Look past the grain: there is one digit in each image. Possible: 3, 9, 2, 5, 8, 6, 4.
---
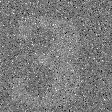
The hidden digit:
3
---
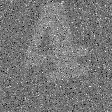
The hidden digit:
4
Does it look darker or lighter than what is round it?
lighter
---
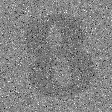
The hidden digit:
8
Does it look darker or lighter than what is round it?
darker
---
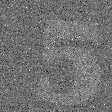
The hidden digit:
5
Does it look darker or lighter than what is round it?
lighter
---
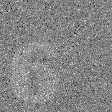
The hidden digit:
6
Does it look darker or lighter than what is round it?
lighter
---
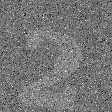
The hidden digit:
2
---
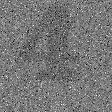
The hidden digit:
4
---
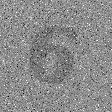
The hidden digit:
6
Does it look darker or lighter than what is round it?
darker
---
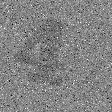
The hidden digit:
4
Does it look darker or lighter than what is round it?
darker
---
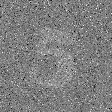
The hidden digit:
5
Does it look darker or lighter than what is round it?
lighter
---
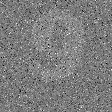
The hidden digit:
9
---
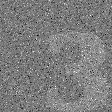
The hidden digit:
3
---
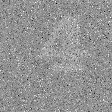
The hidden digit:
4
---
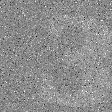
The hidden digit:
3
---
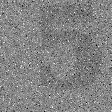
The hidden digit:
5
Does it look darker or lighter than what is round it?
darker
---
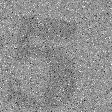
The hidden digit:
5
